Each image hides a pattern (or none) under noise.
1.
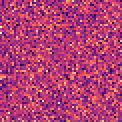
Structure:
only noise
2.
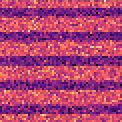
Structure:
horizontal stripes
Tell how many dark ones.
5
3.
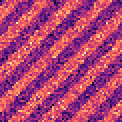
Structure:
diagonal stripes
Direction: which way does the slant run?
bottom left to top right
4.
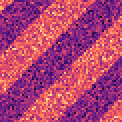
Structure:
diagonal stripes
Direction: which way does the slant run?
bottom left to top right
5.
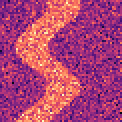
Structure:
a wavy band
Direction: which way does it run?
top to bottom
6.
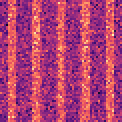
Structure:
vertical stripes
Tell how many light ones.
5
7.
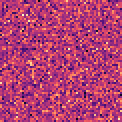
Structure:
only noise
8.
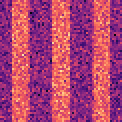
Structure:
vertical stripes
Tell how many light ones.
3
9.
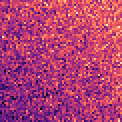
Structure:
a smooth slope
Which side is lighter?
top right
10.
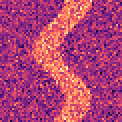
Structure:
a wavy band
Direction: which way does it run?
top to bottom
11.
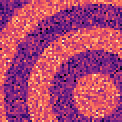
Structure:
rings round one point
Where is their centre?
bottom right
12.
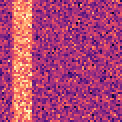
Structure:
one vertical stripe
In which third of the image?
left
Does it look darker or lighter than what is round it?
lighter
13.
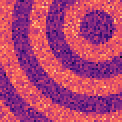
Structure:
rings round one point
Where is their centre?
top right
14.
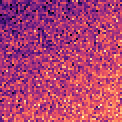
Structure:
a smooth slope
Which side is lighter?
bottom right
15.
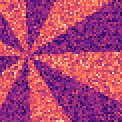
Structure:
spokes from one point
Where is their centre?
middle left
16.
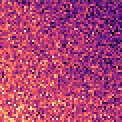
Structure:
a smooth slope
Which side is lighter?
bottom left
